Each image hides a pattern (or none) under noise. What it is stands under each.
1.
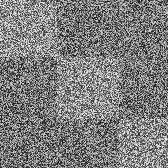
blocks along the diagonal
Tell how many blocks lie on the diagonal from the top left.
3
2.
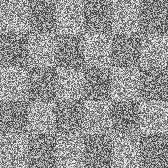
a checkerboard
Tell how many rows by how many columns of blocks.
5 by 6
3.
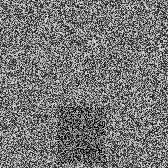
one block
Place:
bottom middle
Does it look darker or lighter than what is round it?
darker
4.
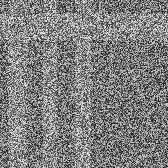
bands of rows crossing bands of columns
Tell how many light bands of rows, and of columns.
1 and 3
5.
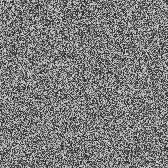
only noise
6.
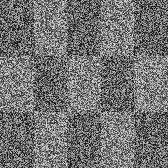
a checkerboard
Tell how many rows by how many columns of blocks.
3 by 5
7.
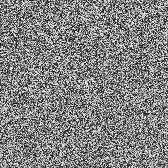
only noise
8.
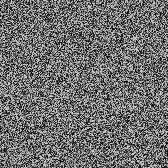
only noise
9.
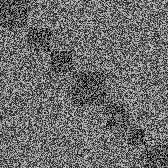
blocks along the diagonal
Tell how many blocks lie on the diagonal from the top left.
7
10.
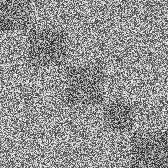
blocks along the diagonal
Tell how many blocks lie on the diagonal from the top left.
5
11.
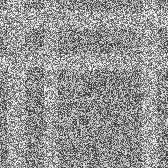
bands of rows crossing bands of columns
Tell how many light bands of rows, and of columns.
2 and 3
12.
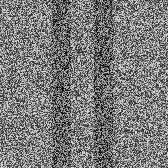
bands of columns
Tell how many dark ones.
2
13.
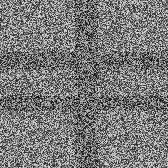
bands of rows crossing bands of columns
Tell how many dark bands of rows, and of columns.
2 and 1
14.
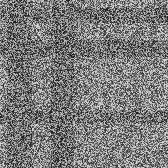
bands of rows crossing bands of columns
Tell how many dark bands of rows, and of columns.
3 and 2
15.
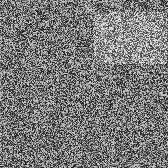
one block
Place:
top right
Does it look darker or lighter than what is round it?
lighter
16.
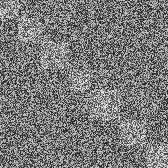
blocks along the diagonal
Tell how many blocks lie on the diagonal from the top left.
7
